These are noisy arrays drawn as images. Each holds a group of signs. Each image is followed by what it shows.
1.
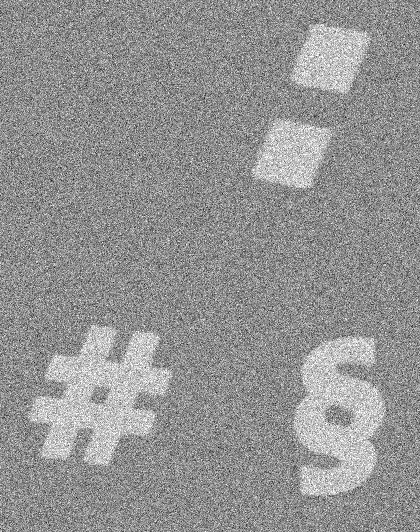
top right: colon; bottom left: hash sign; bottom right: section sign
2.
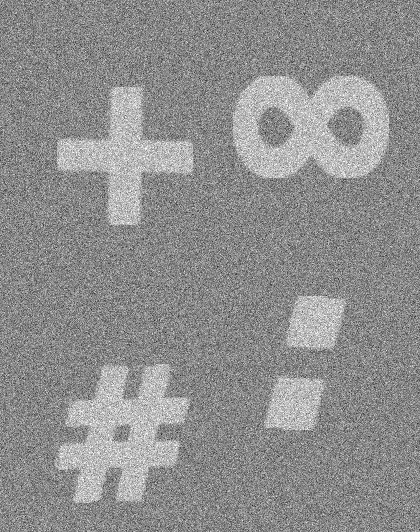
top left: plus sign; top right: infinity sign; bottom left: hash sign; bottom right: colon
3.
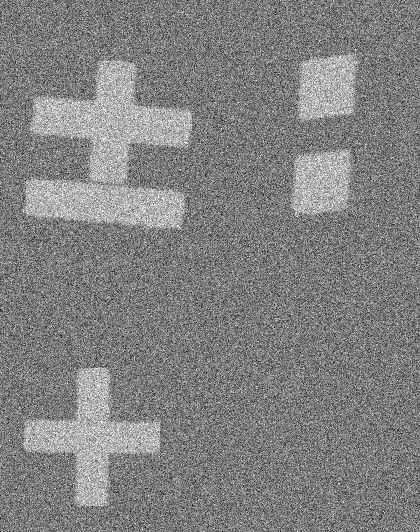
top left: plus-minus sign; top right: colon; bottom left: plus sign
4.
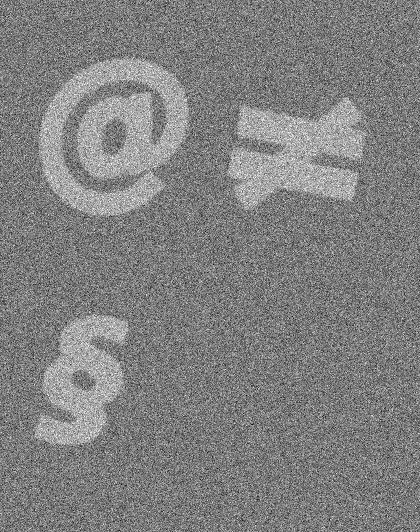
top left: at sign; top right: not-equal sign; bottom left: section sign
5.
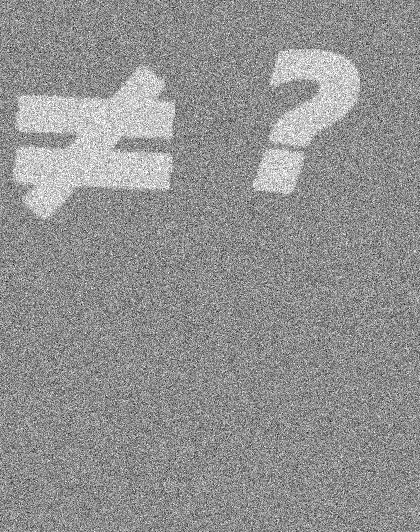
top left: not-equal sign; top right: question mark
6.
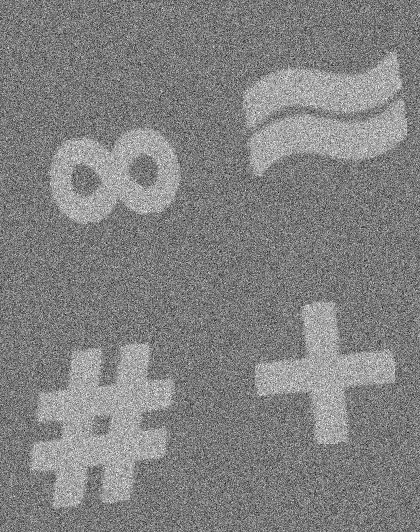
top left: infinity sign; top right: approximately sign; bottom left: hash sign; bottom right: plus sign
